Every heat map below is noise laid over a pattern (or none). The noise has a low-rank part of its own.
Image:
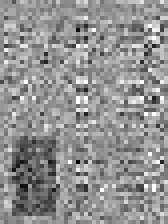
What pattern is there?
one block
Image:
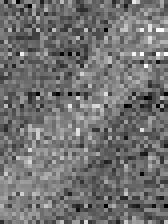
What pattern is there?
a diagonal band
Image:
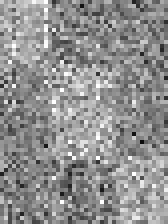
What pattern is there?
blocks along the diagonal
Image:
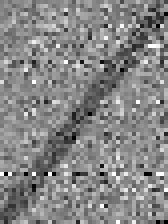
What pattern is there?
a diagonal band
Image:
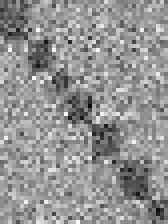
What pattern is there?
blocks along the diagonal
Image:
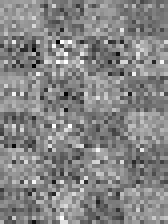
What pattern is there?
a checkerboard
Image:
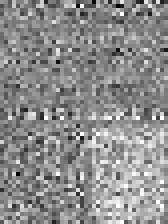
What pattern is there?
one block
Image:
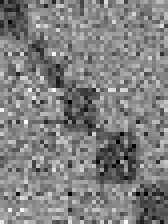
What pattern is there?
blocks along the diagonal
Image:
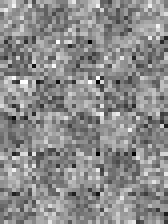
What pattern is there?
a checkerboard
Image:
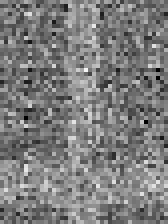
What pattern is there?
bands of rows crossing bands of columns
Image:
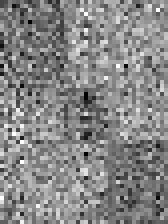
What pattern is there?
blocks along the diagonal
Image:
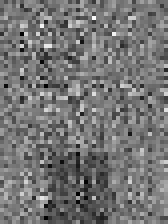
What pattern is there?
one block
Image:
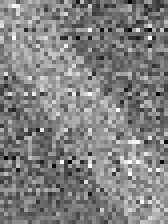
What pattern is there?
a diagonal band
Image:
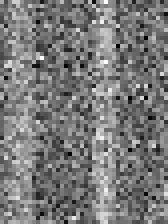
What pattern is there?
bands of columns
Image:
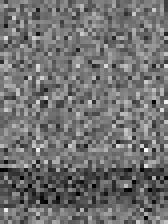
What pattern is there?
one band of rows
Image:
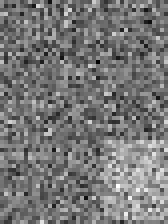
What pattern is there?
one block
